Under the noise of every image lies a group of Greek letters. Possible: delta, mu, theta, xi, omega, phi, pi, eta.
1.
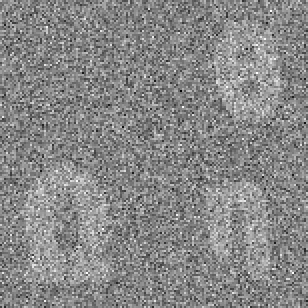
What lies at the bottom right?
eta
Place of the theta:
top right
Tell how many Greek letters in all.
3
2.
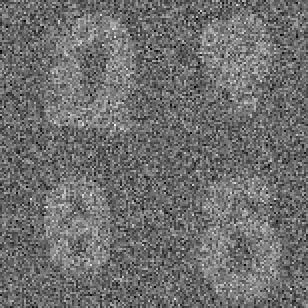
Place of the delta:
bottom right
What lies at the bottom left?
theta
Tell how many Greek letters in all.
4
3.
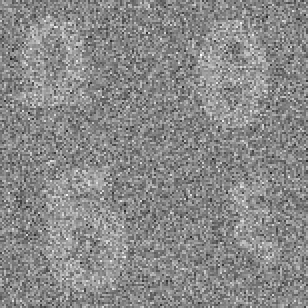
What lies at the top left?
omega
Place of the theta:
top right
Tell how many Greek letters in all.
4
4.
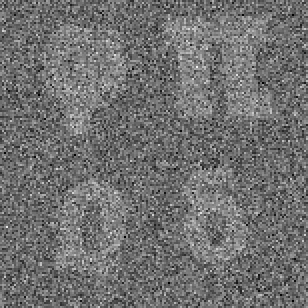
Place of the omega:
bottom left
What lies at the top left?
phi
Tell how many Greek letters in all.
4
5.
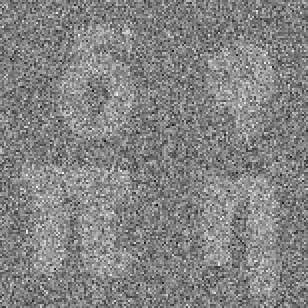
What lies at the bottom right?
eta
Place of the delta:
top left
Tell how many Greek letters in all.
4
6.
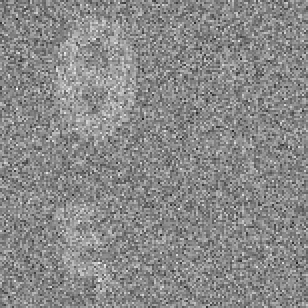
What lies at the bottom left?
xi
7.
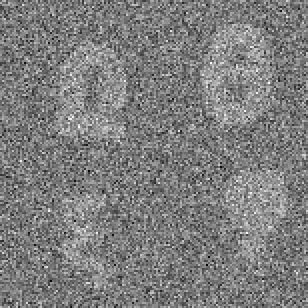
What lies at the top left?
omega
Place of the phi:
bottom right
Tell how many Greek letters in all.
4
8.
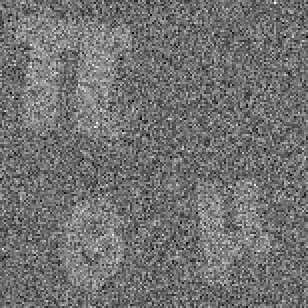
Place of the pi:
top left
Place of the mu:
bottom right
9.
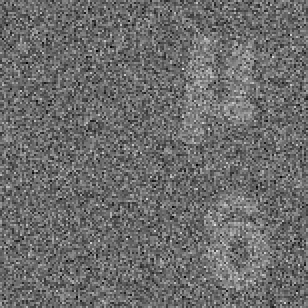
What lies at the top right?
mu
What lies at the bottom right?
delta
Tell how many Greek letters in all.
2
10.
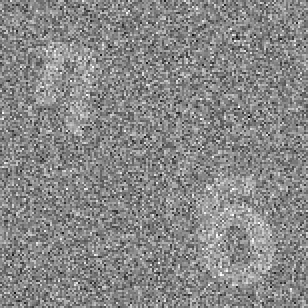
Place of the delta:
bottom right
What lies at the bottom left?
nothing
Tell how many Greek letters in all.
2
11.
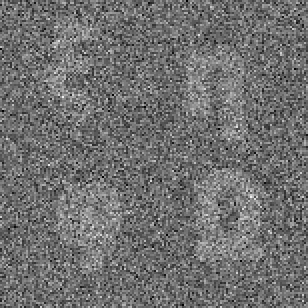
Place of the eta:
top right
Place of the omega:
bottom right
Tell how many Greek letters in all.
4
